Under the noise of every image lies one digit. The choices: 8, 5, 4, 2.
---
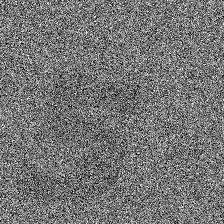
dark 5
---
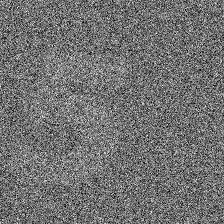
light 5
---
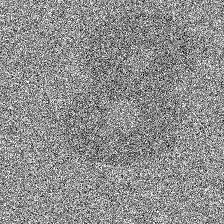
dark 8
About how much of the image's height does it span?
two thirds
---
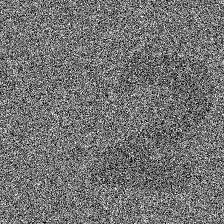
dark 2
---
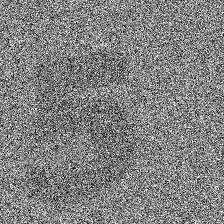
dark 5
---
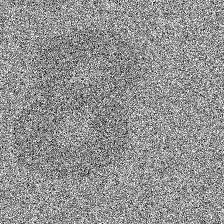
dark 8
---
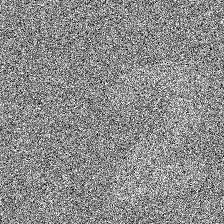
light 2
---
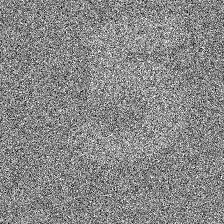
light 5
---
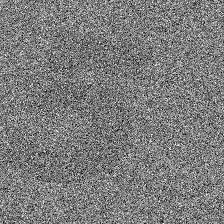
dark 5
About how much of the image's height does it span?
two thirds
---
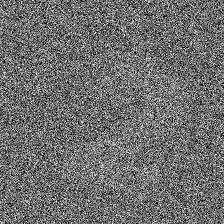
light 2
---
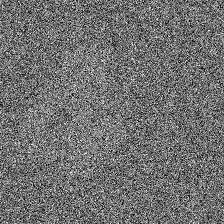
light 4
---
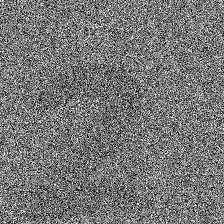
dark 2
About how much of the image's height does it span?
two thirds
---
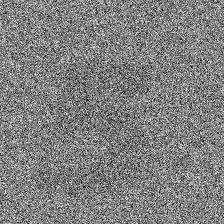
dark 5
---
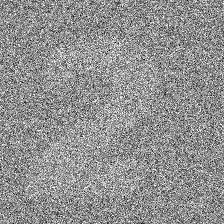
light 2
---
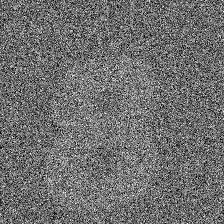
light 8
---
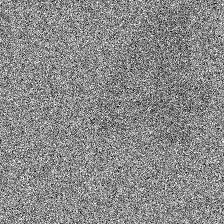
dark 4
